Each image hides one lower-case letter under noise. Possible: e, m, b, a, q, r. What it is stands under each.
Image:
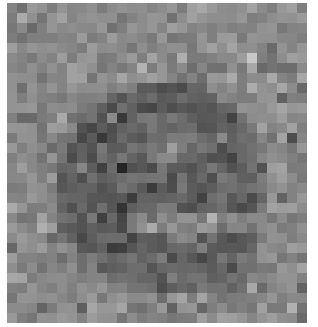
e
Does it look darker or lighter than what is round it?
darker
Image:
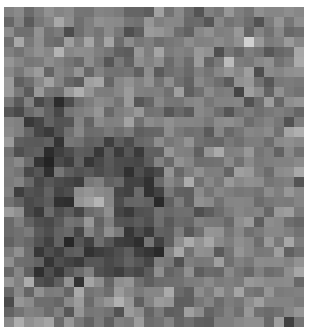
b
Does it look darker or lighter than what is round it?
darker
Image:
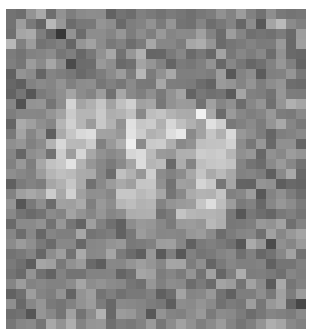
m
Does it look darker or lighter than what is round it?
lighter
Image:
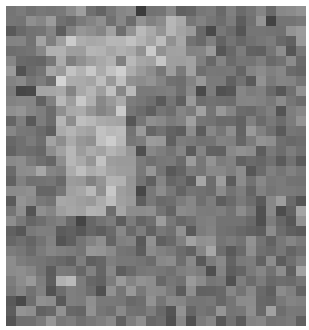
r
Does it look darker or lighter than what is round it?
lighter
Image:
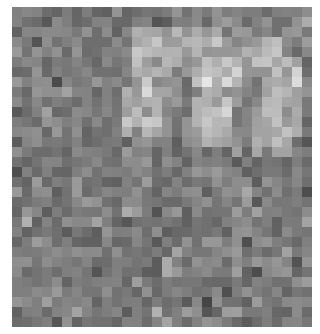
m
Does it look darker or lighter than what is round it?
lighter
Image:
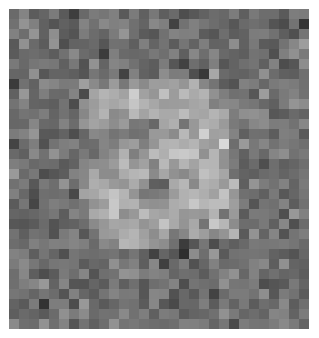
a
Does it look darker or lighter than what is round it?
lighter
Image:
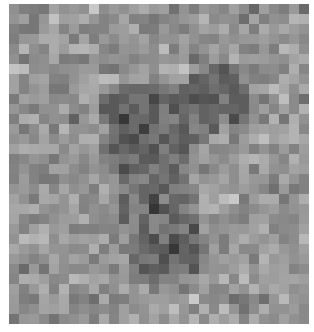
r
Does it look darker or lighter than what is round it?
darker
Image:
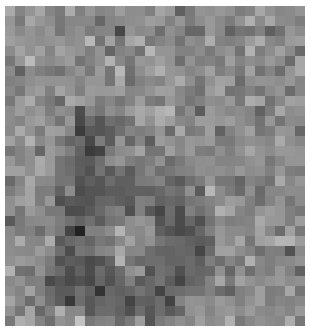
b
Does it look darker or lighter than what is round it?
darker
